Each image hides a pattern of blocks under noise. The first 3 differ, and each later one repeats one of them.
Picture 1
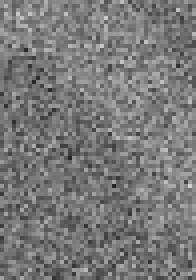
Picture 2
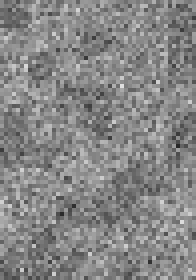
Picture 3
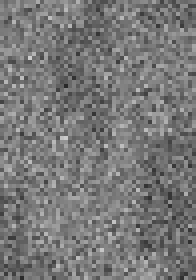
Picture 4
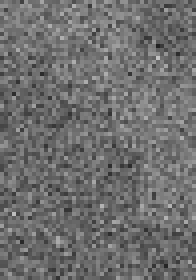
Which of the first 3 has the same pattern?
1
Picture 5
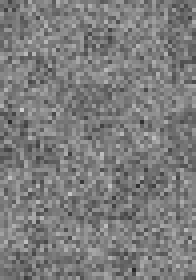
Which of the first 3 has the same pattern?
2
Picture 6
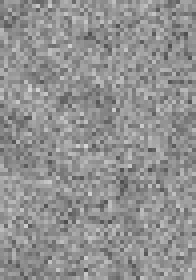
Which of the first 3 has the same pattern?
2
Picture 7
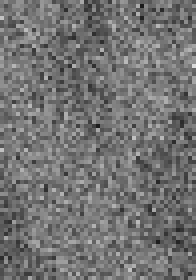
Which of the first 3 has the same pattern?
3
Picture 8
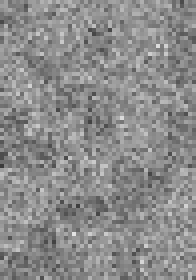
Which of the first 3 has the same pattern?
2
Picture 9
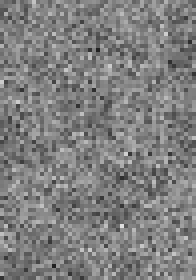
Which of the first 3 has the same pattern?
2
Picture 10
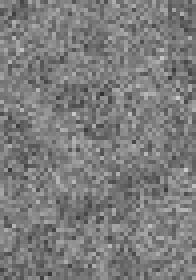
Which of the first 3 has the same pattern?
2
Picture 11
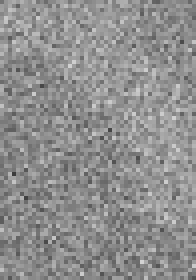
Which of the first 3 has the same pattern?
1
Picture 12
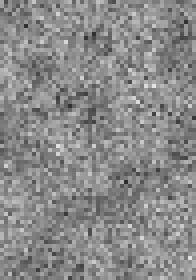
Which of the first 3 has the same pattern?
2
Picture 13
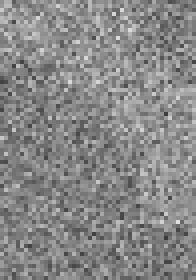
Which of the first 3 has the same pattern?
1
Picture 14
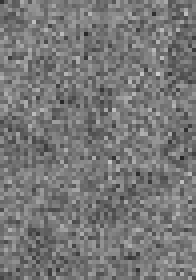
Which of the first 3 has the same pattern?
2
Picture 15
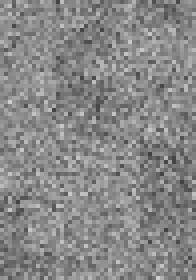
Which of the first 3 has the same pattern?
3
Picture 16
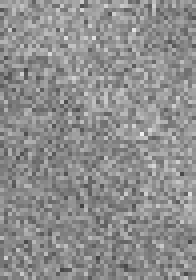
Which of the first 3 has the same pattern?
1
